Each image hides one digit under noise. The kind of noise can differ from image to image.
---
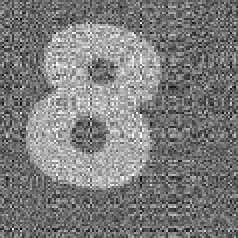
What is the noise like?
low rank plus noise
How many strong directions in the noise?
three or four
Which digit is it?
8
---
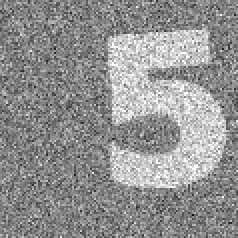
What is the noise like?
independent entries
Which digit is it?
5
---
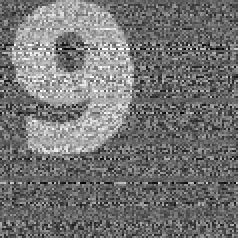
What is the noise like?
rows of uneven size
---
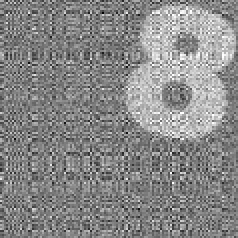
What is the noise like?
low rank plus noise
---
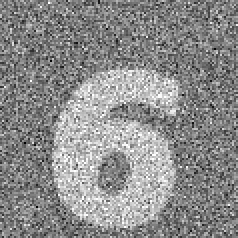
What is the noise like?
independent entries
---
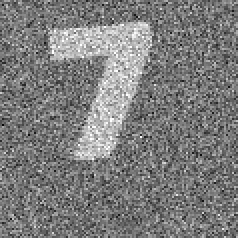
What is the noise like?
independent entries
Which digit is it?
7
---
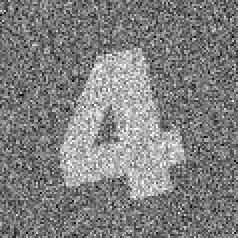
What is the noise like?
independent entries
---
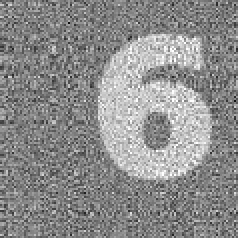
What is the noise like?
low rank plus noise
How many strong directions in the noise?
three or four
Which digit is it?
6
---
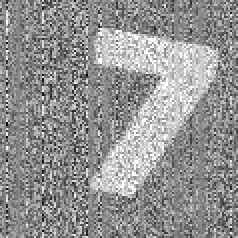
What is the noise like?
columns of uneven size
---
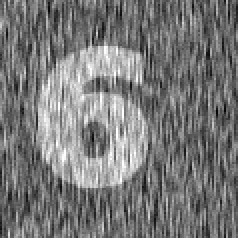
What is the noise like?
streaked along the columns
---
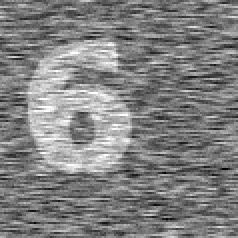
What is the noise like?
streaked along the rows
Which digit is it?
6
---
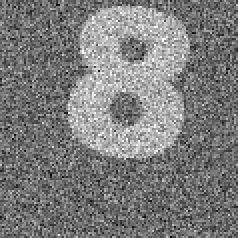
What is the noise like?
independent entries
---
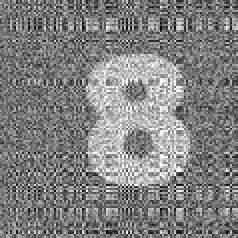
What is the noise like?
low rank plus noise
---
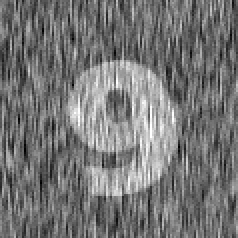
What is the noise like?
streaked along the columns
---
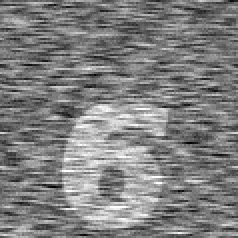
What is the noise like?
streaked along the rows
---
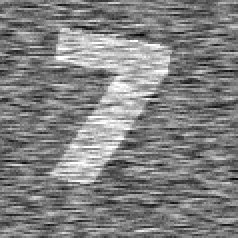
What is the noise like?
streaked along the rows
